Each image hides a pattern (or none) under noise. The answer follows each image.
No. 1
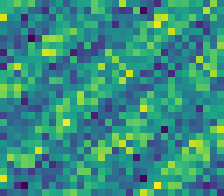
diagonal stripes
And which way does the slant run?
bottom left to top right
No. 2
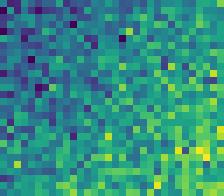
a smooth slope
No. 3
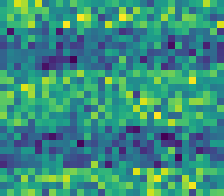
horizontal stripes
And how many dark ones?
2
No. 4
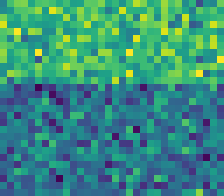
a sharp edge
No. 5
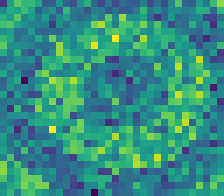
rings round one point
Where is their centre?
centre
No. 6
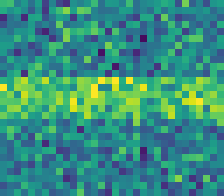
one horizontal stripe
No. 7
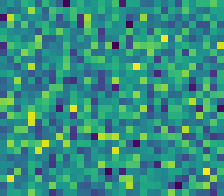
only noise
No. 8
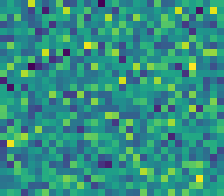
only noise
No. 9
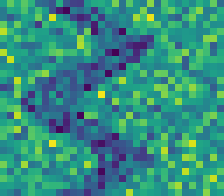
a wavy band
